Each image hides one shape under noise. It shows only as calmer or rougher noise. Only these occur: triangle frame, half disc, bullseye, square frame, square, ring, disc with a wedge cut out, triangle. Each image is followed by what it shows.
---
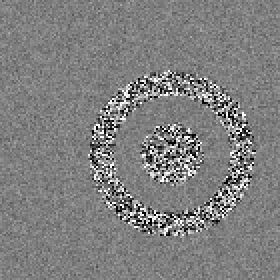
bullseye
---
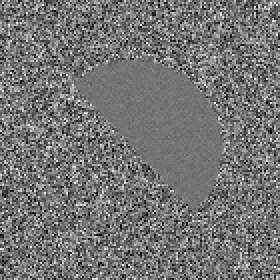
half disc
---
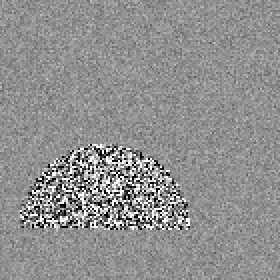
half disc
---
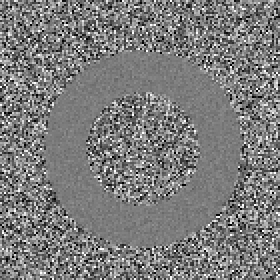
ring
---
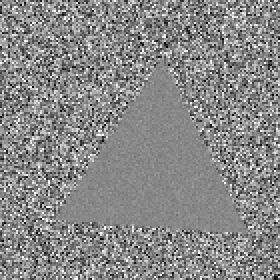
triangle
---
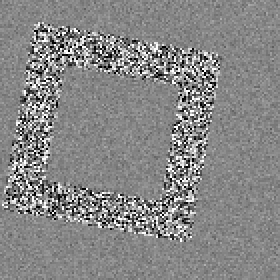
square frame
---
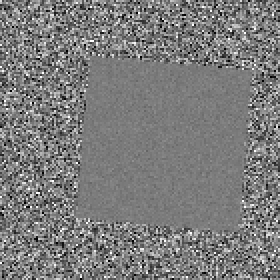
square
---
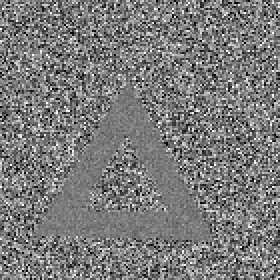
triangle frame
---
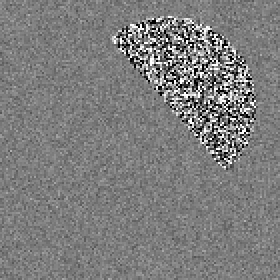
half disc
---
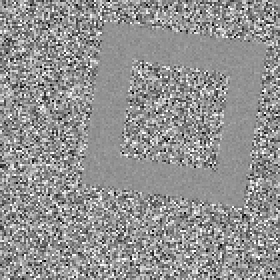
square frame
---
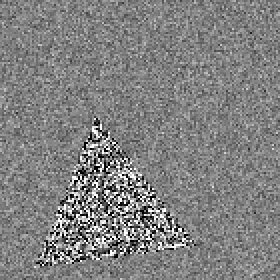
triangle
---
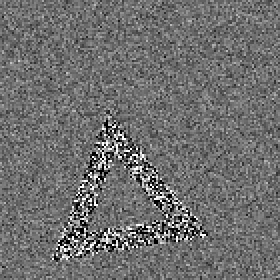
triangle frame
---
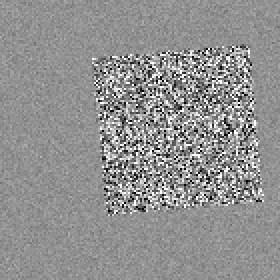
square
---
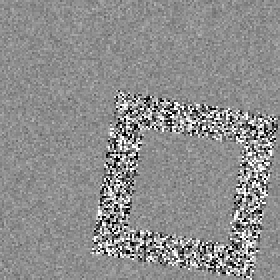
square frame
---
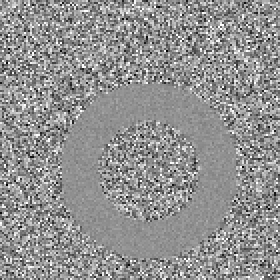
ring
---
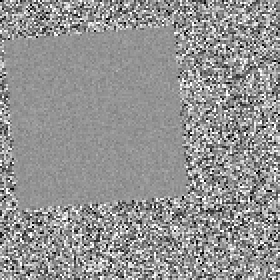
square
